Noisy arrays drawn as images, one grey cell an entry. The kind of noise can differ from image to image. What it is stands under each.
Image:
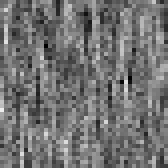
streaked along the columns
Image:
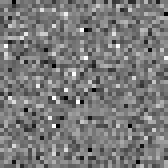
heavy tails
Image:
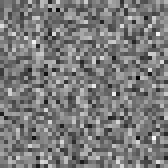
independent entries
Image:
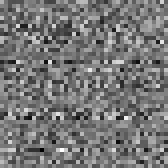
rows of uneven size
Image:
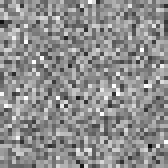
independent entries
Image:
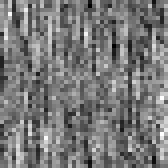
streaked along the columns
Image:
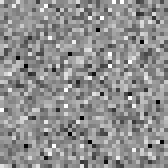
heavy tails
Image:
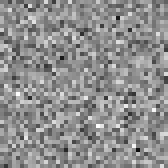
independent entries
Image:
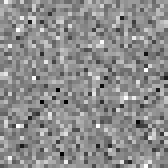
heavy tails
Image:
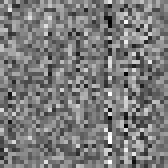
columns of uneven size
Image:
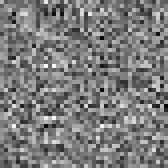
low rank plus noise
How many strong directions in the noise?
two
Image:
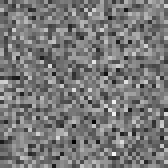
independent entries
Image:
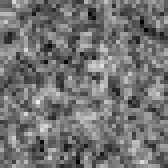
blotchy
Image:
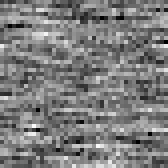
streaked along the rows
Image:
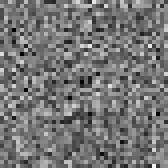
low rank plus noise
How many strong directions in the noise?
three or four
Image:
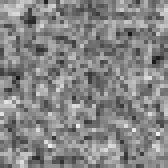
blotchy
